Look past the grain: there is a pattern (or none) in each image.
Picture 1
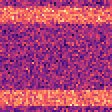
bands of rows
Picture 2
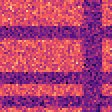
bands of rows crossing bands of columns
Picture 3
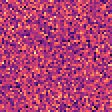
only noise
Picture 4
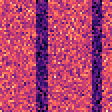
bands of columns
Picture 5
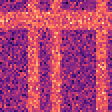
bands of rows crossing bands of columns
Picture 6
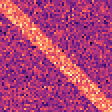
a diagonal band
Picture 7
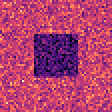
one block
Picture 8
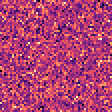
only noise
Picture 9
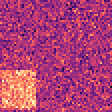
one block
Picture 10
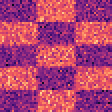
a checkerboard
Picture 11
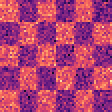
a checkerboard
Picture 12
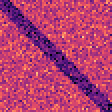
a diagonal band
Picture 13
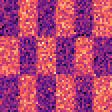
a checkerboard
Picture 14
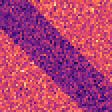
a diagonal band
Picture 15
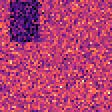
one block
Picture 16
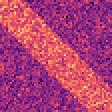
a diagonal band
